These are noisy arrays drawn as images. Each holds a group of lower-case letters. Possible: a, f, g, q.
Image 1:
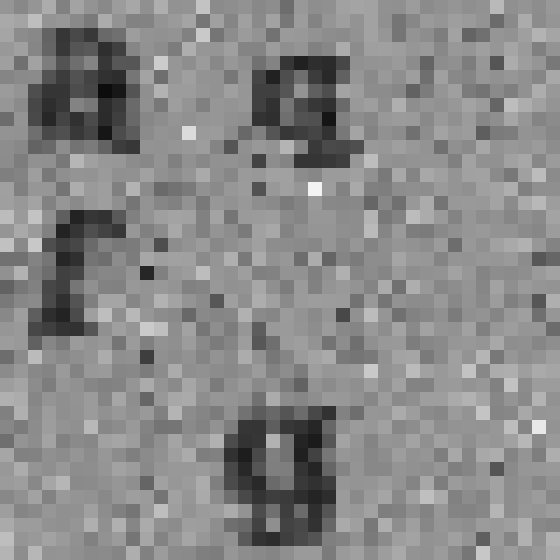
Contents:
top left: a; top middle: q; middle left: f; bottom middle: g
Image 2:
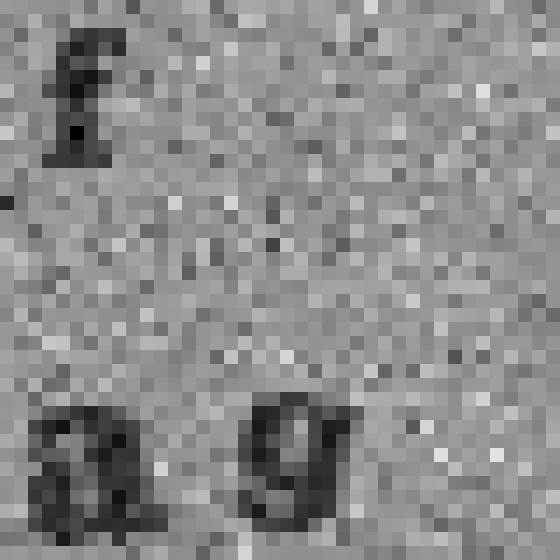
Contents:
top left: f; bottom left: a; bottom middle: g
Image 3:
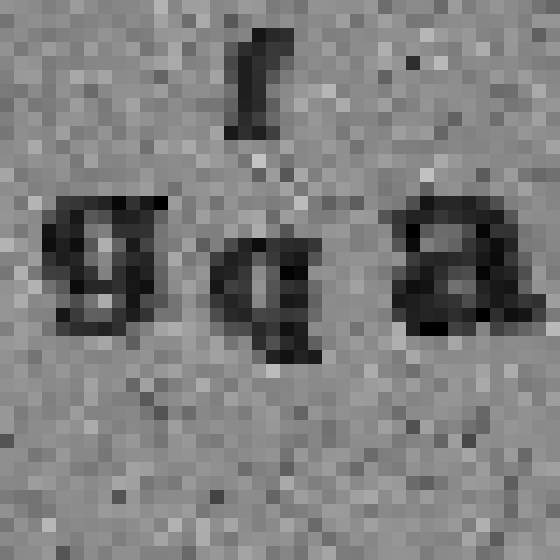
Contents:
top middle: f; middle left: g; centre: q; middle right: a
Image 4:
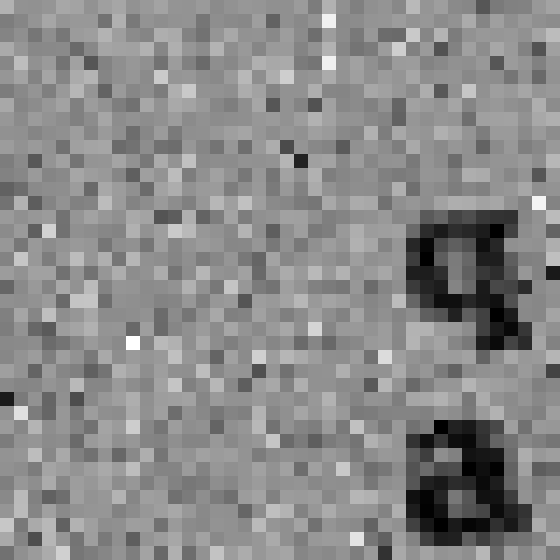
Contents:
middle right: q; bottom right: a
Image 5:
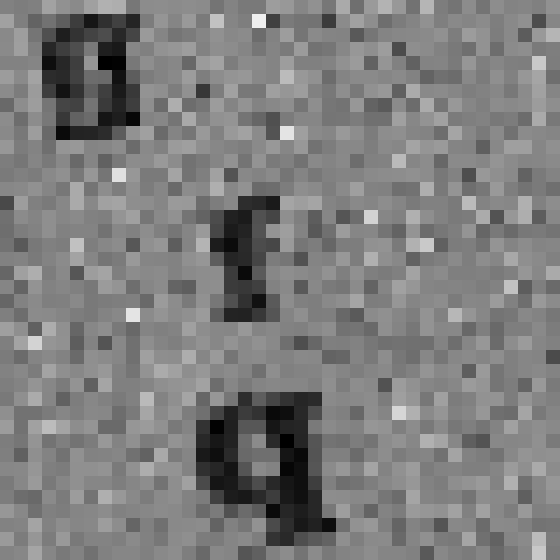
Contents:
top left: g; centre: f; bottom middle: q
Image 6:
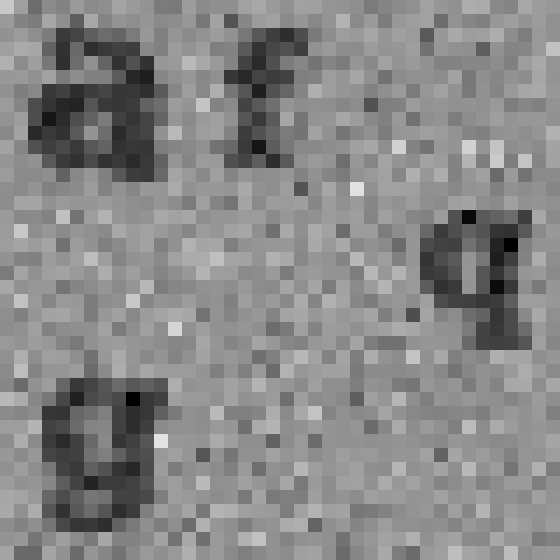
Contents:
top left: a; top middle: f; middle right: q; bottom left: g
